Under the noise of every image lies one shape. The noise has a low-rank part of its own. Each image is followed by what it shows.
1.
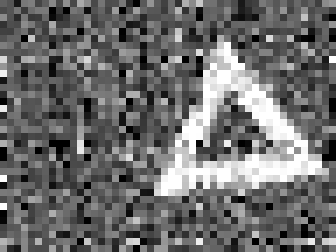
triangle frame
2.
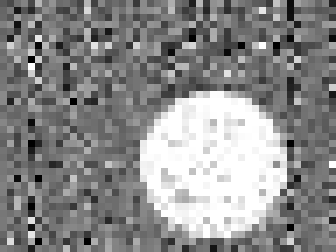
disc
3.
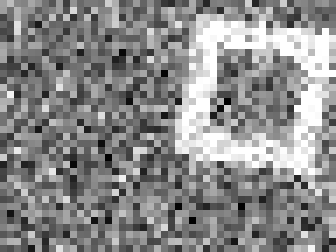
square frame
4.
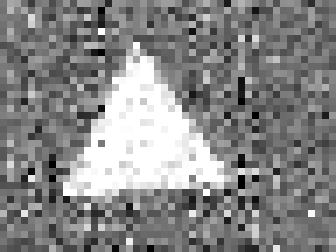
triangle
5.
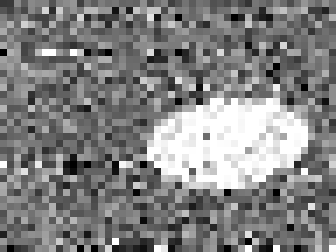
ellipse
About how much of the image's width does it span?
half
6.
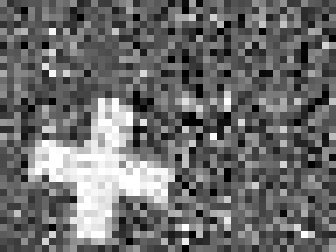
cross
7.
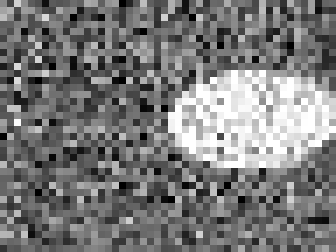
ellipse
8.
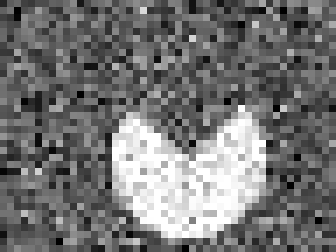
disc with a wedge cut out
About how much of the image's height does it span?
half
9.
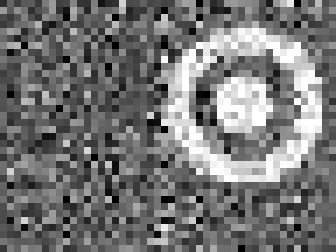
bullseye
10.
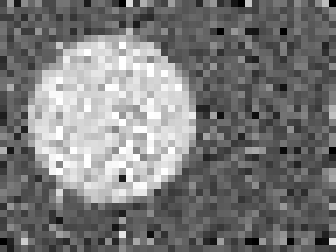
disc
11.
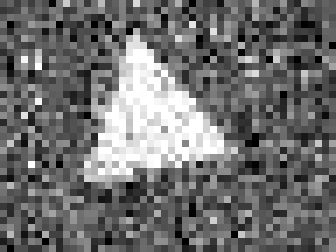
triangle
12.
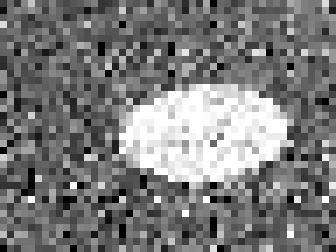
ellipse
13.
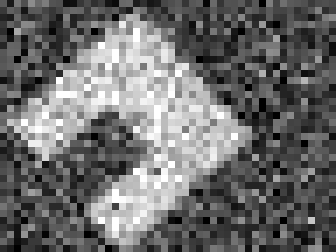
square with a notch
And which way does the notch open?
down and left
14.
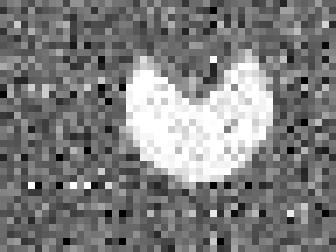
disc with a wedge cut out
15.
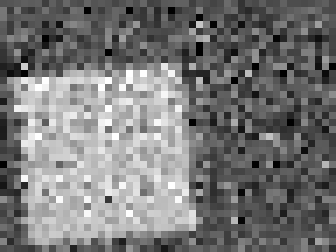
square
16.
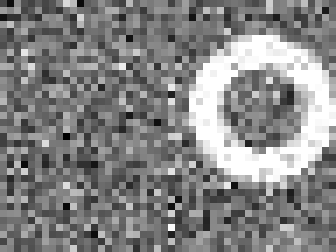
ring
